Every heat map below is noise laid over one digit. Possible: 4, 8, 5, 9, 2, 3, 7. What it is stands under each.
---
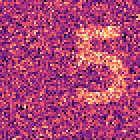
5
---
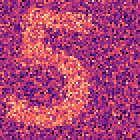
5
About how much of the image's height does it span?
nearly all
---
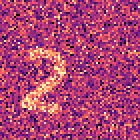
2
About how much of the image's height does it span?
half
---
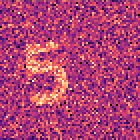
5
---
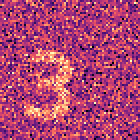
3
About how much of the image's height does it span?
half
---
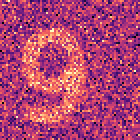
9
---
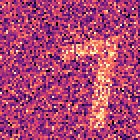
7
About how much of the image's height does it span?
two thirds
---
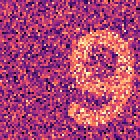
9
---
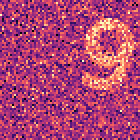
9
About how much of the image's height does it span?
half
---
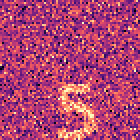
5
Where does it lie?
bottom middle
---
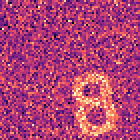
8
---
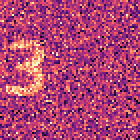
3
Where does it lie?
middle left
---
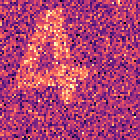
4
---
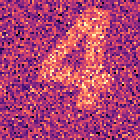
4
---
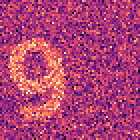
9
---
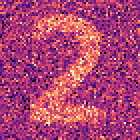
2
